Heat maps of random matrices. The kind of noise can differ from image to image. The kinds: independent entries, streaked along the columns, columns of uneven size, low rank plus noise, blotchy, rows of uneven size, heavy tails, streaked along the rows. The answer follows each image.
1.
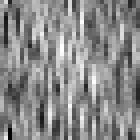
streaked along the columns
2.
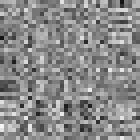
low rank plus noise
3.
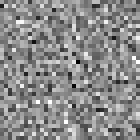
independent entries
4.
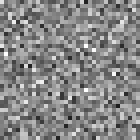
independent entries
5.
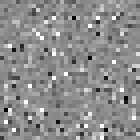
heavy tails
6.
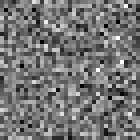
independent entries
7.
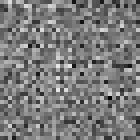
low rank plus noise
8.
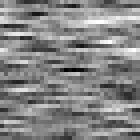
streaked along the rows
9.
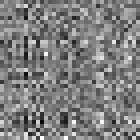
low rank plus noise
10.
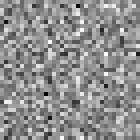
low rank plus noise
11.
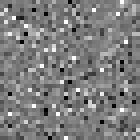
heavy tails
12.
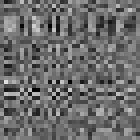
low rank plus noise
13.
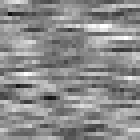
streaked along the rows
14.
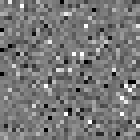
heavy tails
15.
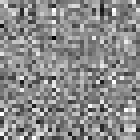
low rank plus noise
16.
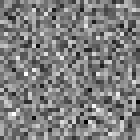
independent entries
